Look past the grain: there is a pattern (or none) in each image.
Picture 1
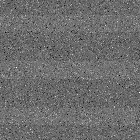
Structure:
horizontal stripes
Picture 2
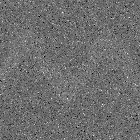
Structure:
a wavy band
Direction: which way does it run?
left to right
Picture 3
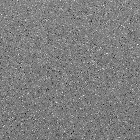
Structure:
a smooth slope
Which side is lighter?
top
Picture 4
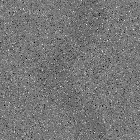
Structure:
a wavy band
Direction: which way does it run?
top to bottom
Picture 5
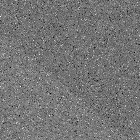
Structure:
a sharp edge
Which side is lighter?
bottom left
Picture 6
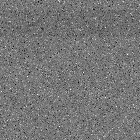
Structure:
one horizontal stripe
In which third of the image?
top
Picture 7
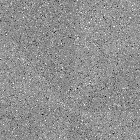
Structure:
spokes from one point
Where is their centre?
bottom middle
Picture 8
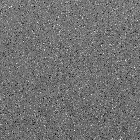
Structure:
a smooth slope
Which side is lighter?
top
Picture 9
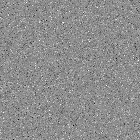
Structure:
only noise
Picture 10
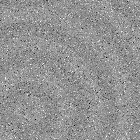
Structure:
rings round one point
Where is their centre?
bottom left
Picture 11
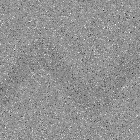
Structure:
a wavy band
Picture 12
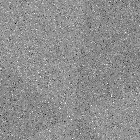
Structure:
spokes from one point
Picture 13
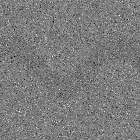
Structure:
a wavy band
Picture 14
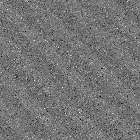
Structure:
diagonal stripes
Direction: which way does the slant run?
top left to bottom right
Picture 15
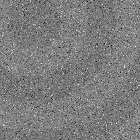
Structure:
rings round one point
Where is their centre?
top left
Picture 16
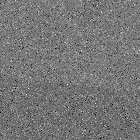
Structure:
a sharp edge
